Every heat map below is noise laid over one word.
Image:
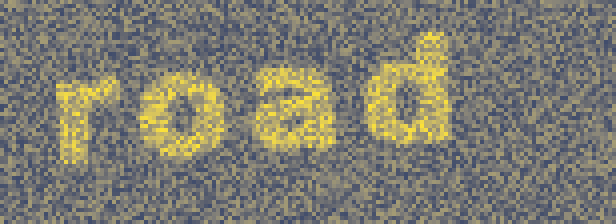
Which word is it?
road
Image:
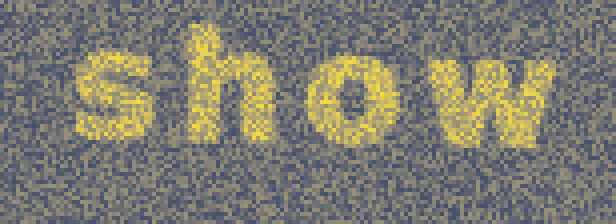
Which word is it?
show
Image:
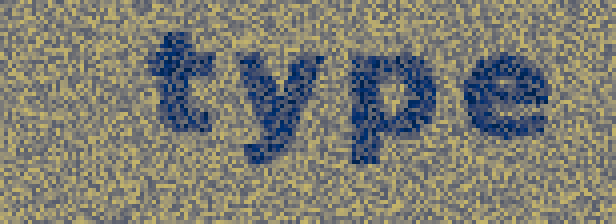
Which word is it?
type
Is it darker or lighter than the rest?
darker
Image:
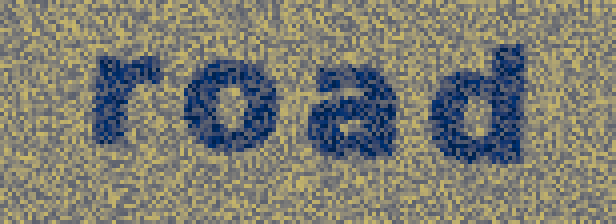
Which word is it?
road
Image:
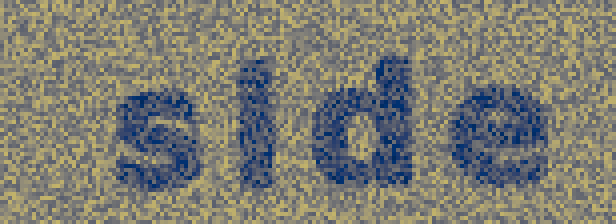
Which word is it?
side
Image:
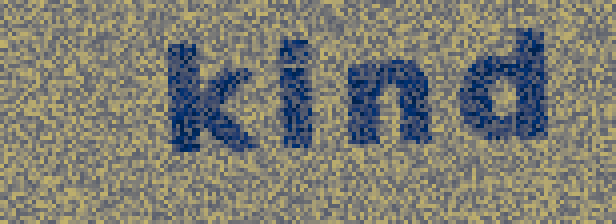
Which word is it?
kind
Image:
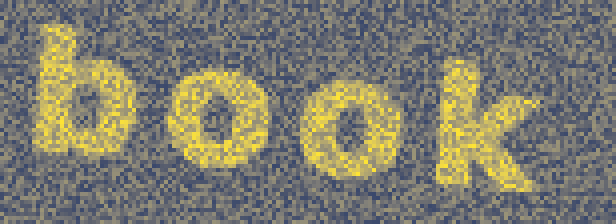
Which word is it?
book
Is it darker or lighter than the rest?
lighter
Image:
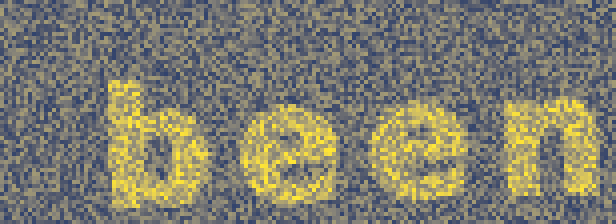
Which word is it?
been
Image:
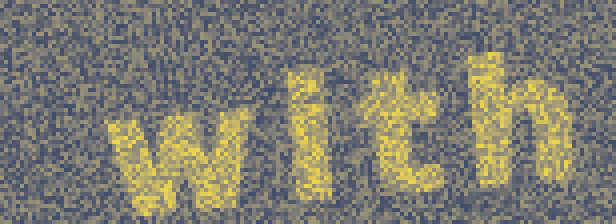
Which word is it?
with
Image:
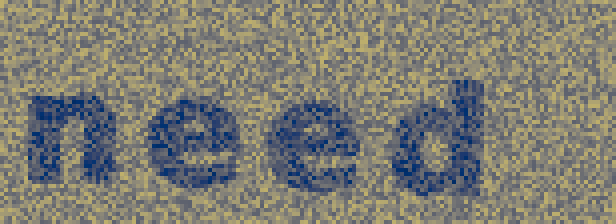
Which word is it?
need
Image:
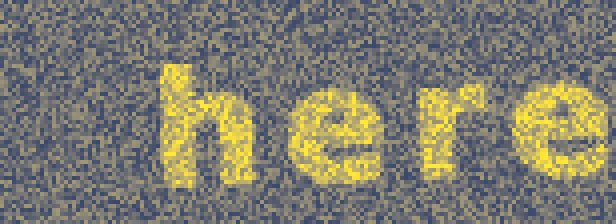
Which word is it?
here
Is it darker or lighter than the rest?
lighter
